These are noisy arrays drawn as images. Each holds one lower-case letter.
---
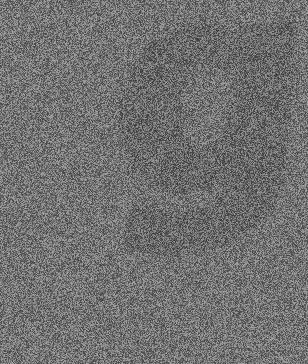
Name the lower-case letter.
g
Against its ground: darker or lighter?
darker
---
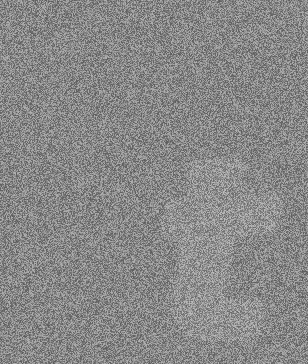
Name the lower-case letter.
t
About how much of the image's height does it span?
half
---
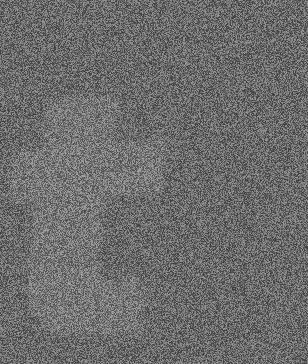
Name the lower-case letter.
t
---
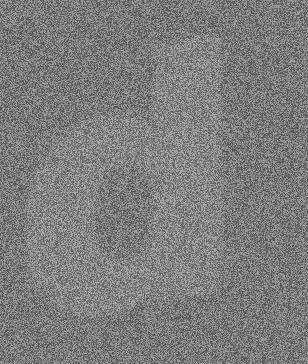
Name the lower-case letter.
d
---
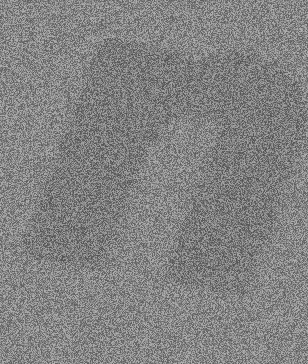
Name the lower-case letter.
n
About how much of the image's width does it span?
nearly all
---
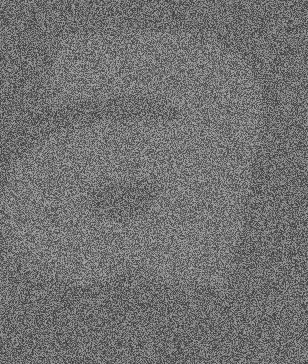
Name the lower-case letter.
a
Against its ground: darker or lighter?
lighter
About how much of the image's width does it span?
nearly all
